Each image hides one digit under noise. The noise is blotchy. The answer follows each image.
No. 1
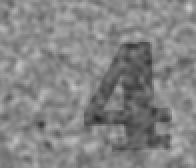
dark 4
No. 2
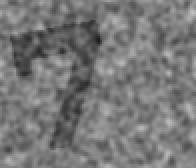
dark 7
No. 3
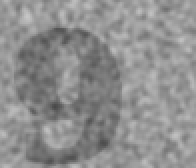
dark 9
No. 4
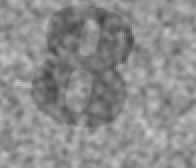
dark 8
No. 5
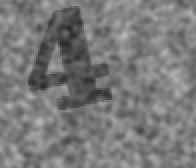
dark 4
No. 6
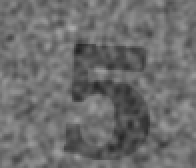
dark 5
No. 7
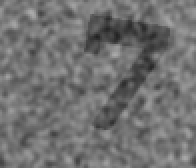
dark 7
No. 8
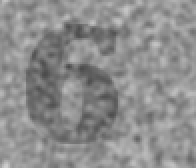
dark 6
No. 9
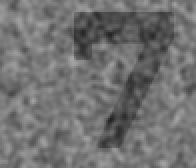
dark 7
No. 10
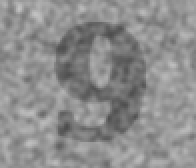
dark 9
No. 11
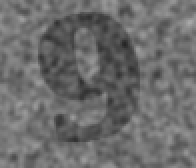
dark 9
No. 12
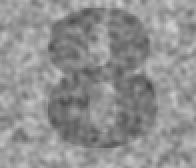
dark 8
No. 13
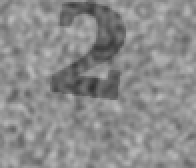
dark 2
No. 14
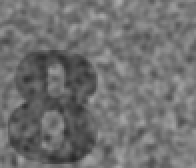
dark 8
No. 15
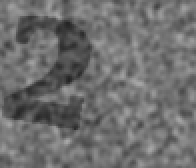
dark 2
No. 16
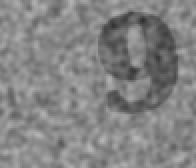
dark 9
